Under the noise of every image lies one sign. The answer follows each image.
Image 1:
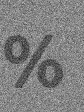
percent sign
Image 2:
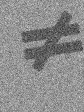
not-equal sign
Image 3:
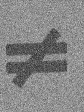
not-equal sign
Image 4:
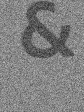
ampersand
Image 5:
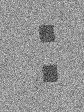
colon
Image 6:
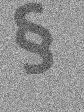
section sign
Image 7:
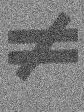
not-equal sign
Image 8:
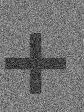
plus sign
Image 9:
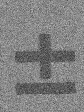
plus-minus sign
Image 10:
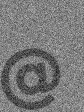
at sign
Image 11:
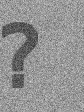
question mark
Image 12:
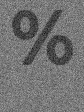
percent sign
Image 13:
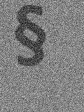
section sign
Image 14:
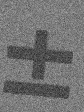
plus-minus sign
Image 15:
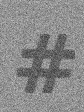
hash sign
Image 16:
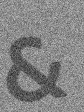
ampersand
